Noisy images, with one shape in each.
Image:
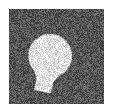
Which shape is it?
light bulb
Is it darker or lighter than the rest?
lighter
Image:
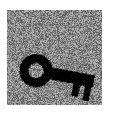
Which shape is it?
key
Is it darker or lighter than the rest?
darker
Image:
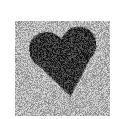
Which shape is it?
heart
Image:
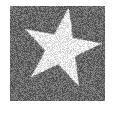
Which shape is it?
star
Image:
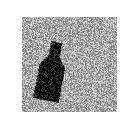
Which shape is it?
bottle
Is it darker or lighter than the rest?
darker
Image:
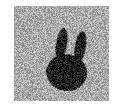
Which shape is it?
rabbit's head
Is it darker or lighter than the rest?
darker
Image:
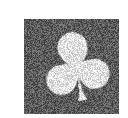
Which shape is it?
club
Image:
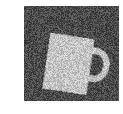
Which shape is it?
cup
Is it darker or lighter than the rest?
lighter
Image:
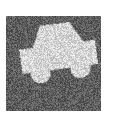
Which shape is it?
car
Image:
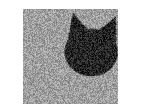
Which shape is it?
cat's head
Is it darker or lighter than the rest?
darker
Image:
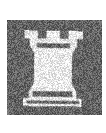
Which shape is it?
chess rook
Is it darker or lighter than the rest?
lighter
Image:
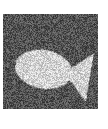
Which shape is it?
fish
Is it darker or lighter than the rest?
lighter
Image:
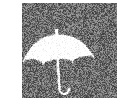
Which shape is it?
umbrella
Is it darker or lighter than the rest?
lighter
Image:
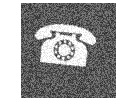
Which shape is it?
telephone
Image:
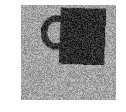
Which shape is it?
cup
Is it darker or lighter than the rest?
darker
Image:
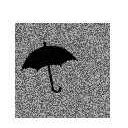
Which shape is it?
umbrella
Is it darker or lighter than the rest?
darker
